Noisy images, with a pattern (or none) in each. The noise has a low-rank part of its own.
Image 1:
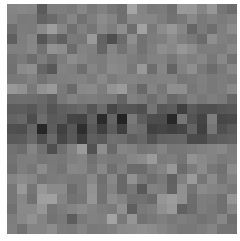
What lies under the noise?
one band of rows
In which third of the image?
middle
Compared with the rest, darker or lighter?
darker
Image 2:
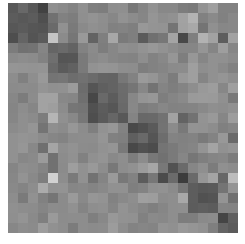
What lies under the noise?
blocks along the diagonal
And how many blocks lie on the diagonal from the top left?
7
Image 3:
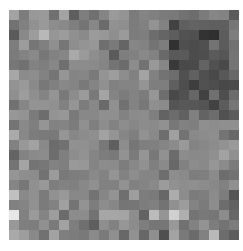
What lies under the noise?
one block
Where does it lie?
top right
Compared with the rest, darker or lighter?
darker
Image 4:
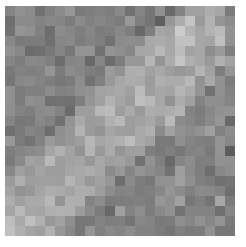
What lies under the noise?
a diagonal band
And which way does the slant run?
bottom left to top right
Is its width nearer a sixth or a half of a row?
a half
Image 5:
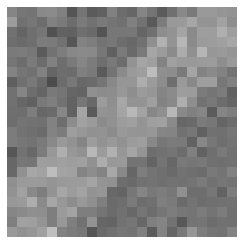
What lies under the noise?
a diagonal band
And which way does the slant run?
bottom left to top right
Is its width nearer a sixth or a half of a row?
a half
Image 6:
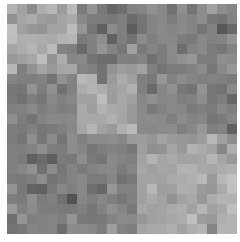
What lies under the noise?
blocks along the diagonal
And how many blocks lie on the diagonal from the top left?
3
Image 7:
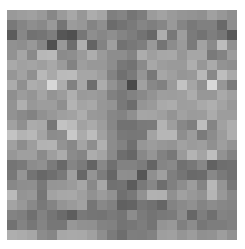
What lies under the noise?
bands of rows crossing bands of columns
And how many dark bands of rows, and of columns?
3 and 1
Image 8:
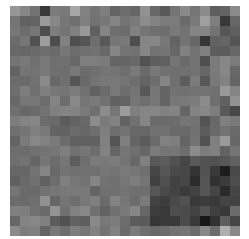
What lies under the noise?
one block
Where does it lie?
bottom right
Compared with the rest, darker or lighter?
darker
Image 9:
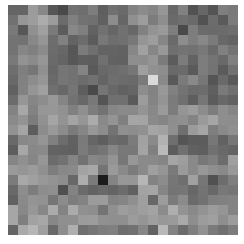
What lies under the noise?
bands of rows crossing bands of columns
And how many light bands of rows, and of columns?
3 and 2
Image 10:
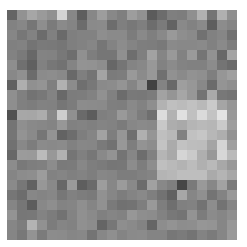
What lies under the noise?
one block
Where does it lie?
middle right
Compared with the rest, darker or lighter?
lighter
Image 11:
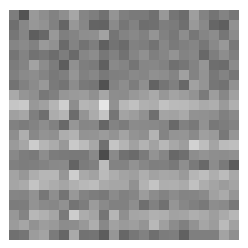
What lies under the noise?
bands of rows
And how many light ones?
4
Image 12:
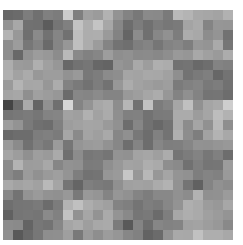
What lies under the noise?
a checkerboard
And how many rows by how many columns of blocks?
5 by 4
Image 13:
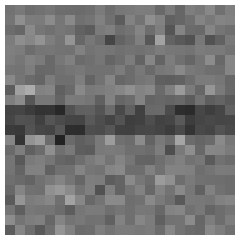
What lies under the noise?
one band of rows
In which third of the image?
middle
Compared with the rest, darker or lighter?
darker
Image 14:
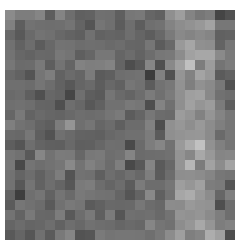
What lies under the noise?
one band of columns
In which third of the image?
right
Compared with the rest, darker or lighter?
lighter
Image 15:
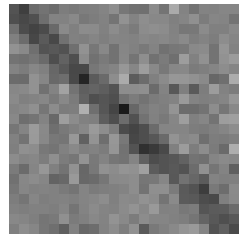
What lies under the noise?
a diagonal band
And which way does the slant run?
top left to bottom right
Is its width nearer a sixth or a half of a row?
a sixth
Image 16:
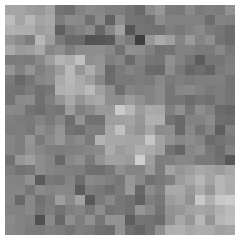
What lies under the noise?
blocks along the diagonal
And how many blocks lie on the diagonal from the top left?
4
